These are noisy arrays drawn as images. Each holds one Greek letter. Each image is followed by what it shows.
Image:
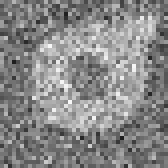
sigma
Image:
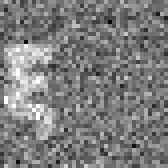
xi
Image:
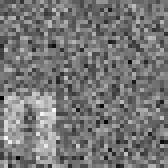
eta
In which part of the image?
bottom left
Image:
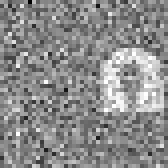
omega
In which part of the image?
middle right
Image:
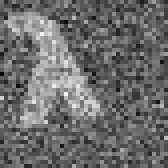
lambda
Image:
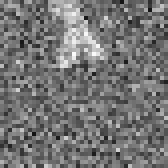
lambda
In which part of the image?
top middle
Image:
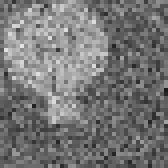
phi
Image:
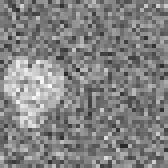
phi
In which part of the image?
middle left
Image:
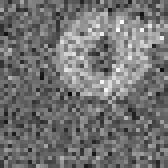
sigma
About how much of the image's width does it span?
two thirds
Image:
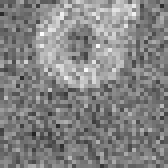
sigma
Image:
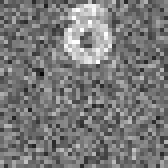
delta
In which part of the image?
top middle
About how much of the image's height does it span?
a third
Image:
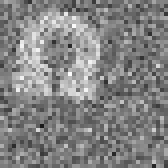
omega
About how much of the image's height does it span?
half
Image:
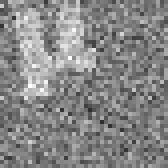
mu
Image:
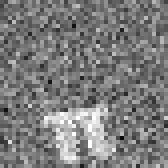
pi
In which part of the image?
bottom middle
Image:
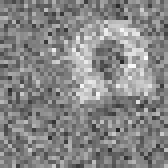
omega
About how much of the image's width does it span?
half
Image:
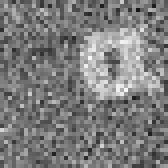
alpha
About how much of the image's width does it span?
half
